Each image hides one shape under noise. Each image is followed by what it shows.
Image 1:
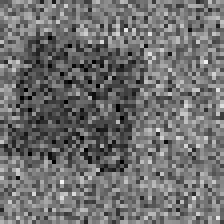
square
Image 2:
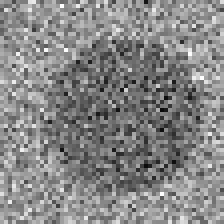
disc
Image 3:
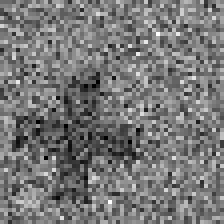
cross
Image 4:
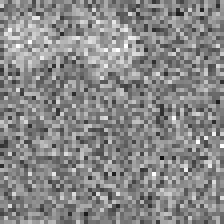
dumbbell
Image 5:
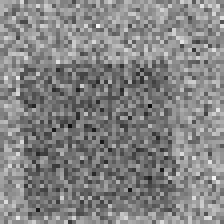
square
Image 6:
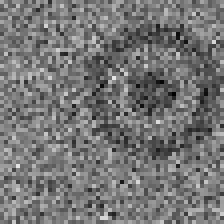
bullseye
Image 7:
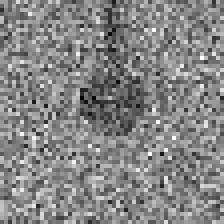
lollipop
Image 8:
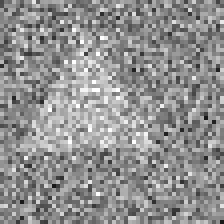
triangle
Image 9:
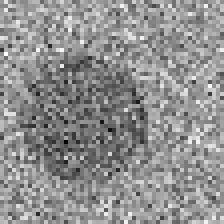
disc
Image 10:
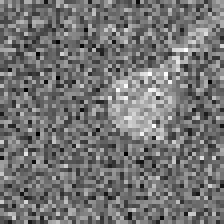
lollipop
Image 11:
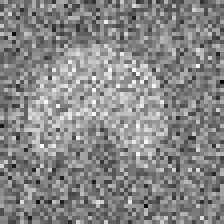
disc with a wedge cut out
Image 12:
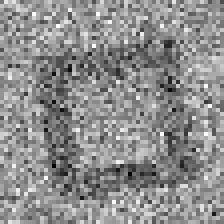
square frame
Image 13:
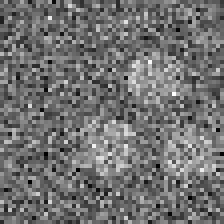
three dots
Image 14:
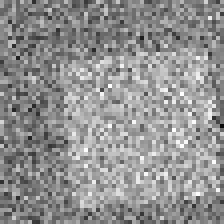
square
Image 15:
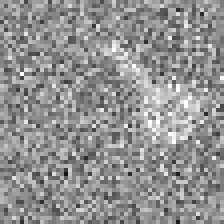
lollipop
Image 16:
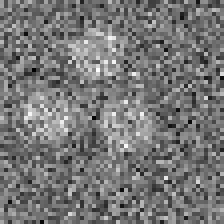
three dots
